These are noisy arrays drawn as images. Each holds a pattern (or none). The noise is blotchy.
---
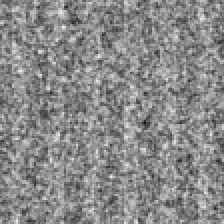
vertical stripes
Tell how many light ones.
6
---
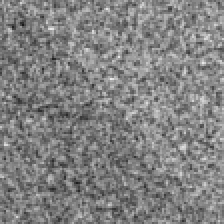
a sharp edge
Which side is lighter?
top right
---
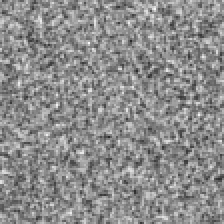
only noise
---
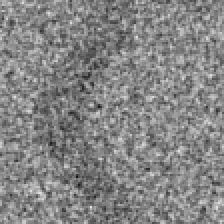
a wavy band
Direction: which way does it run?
top to bottom
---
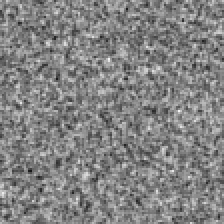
only noise
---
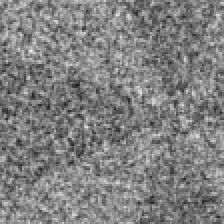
spokes from one point
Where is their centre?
middle right
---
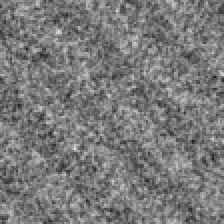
diagonal stripes
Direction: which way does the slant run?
top left to bottom right
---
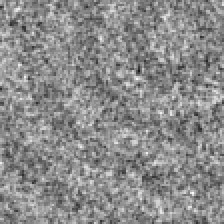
rings round one point
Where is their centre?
top right
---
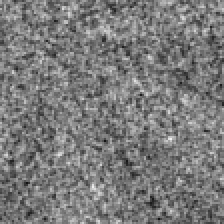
spokes from one point
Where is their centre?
top left
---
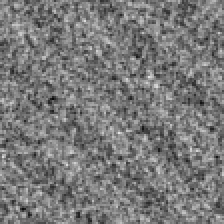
diagonal stripes
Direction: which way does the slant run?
top left to bottom right
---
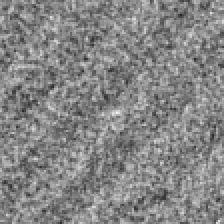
diagonal stripes
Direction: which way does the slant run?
bottom left to top right
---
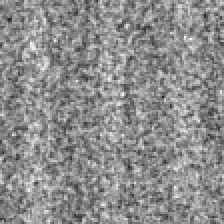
vertical stripes
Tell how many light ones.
3
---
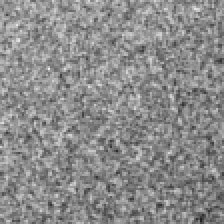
a smooth slope
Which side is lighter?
top left
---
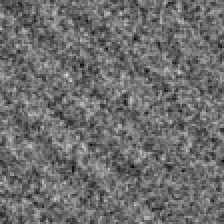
diagonal stripes
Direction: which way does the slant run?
top left to bottom right
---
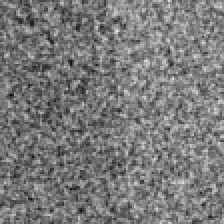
a sharp edge
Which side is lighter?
right
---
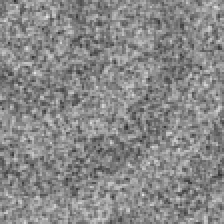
rings round one point
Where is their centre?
top left
